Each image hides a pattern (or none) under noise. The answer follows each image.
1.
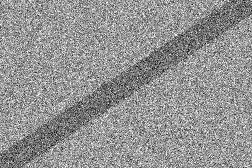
a diagonal band
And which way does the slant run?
bottom left to top right
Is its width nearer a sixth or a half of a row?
a sixth
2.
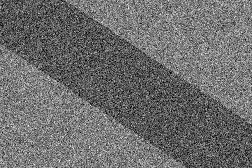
a diagonal band
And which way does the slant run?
top left to bottom right
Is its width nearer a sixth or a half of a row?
a half
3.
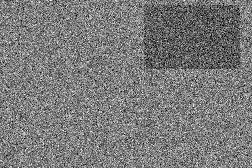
one block
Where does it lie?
top right
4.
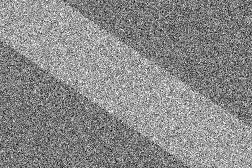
a diagonal band
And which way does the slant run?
top left to bottom right
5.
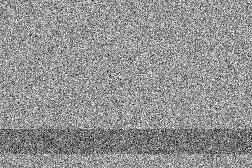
one band of rows
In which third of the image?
bottom
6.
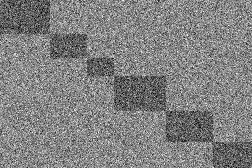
blocks along the diagonal
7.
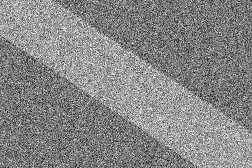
a diagonal band
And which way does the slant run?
top left to bottom right
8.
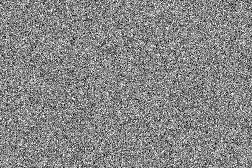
only noise
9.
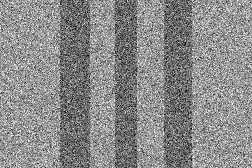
bands of columns
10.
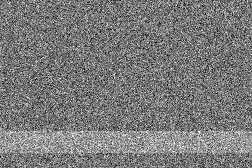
one band of rows
